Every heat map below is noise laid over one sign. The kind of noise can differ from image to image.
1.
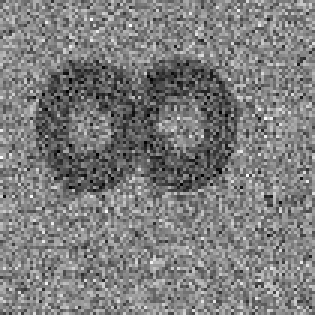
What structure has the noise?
low rank plus noise
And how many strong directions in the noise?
five to eight
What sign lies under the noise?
infinity sign
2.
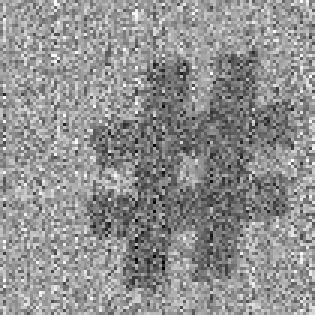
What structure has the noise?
columns of uneven size
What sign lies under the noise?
hash sign
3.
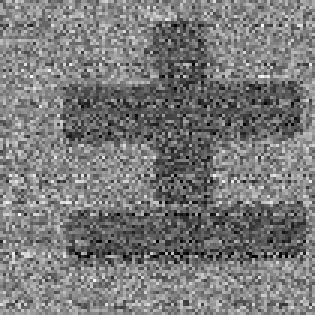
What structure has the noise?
rows of uneven size
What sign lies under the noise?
plus-minus sign
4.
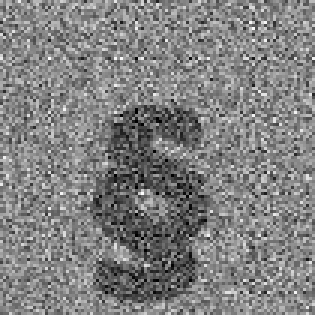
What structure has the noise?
low rank plus noise
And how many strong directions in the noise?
one
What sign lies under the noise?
section sign
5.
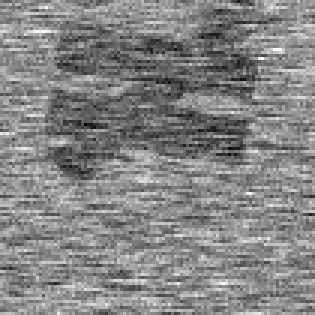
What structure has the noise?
streaked along the rows
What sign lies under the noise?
not-equal sign
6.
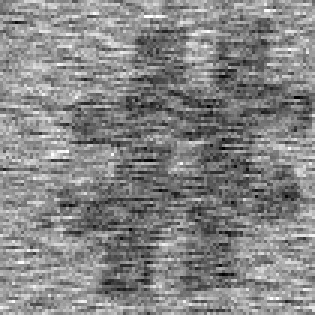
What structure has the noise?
streaked along the rows
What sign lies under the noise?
hash sign
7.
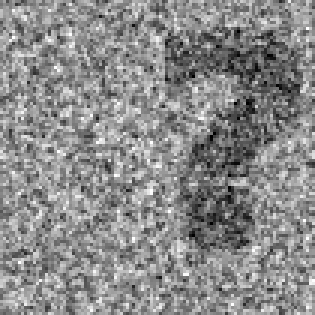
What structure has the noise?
blotchy
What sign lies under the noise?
question mark
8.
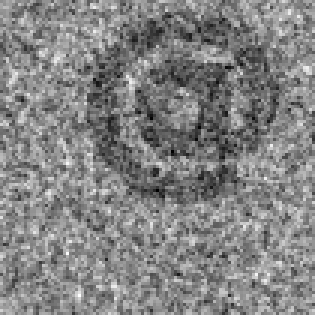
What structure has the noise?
blotchy
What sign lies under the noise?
at sign
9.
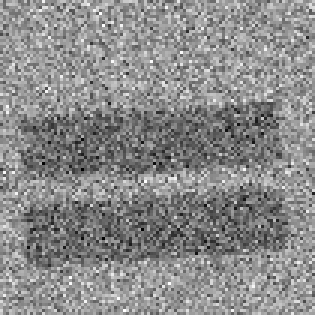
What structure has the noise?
independent entries
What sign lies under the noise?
equals sign
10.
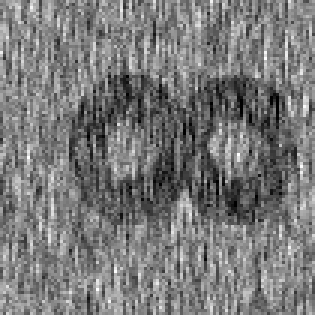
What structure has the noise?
streaked along the columns
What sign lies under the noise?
infinity sign
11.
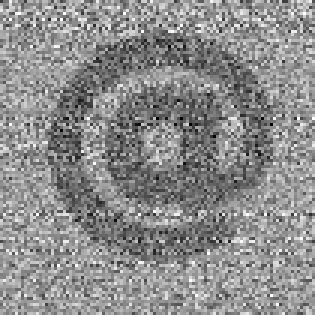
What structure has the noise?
rows of uneven size
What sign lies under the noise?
at sign
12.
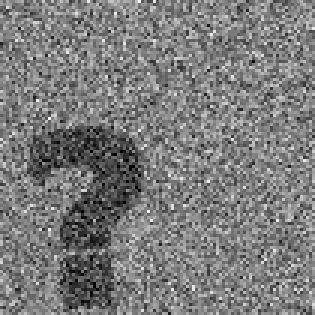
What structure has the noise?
independent entries
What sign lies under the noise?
question mark
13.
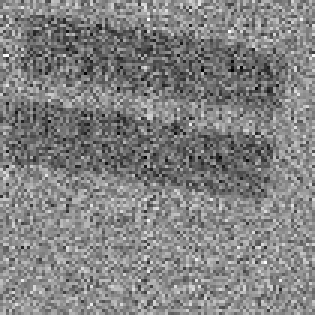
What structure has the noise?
low rank plus noise
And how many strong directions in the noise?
three or four
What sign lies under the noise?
equals sign
